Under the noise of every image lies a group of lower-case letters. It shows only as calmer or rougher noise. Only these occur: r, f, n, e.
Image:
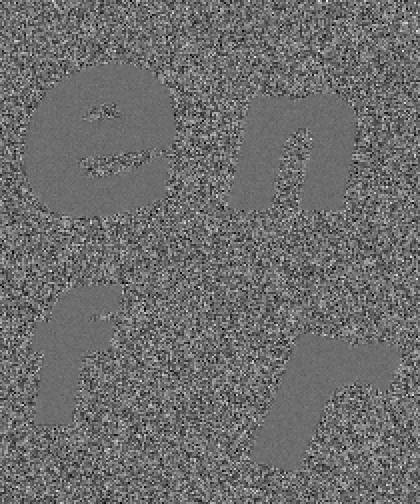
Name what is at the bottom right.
r
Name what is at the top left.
e
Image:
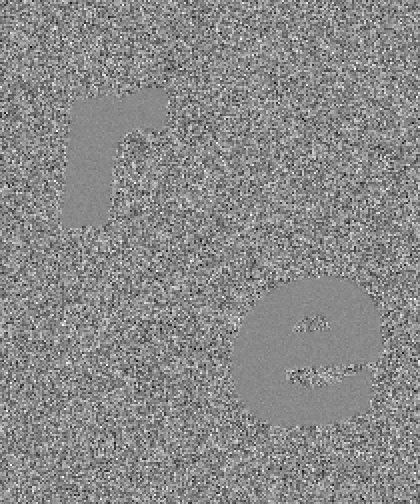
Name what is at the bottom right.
e
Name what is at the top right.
nothing
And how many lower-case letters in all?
2
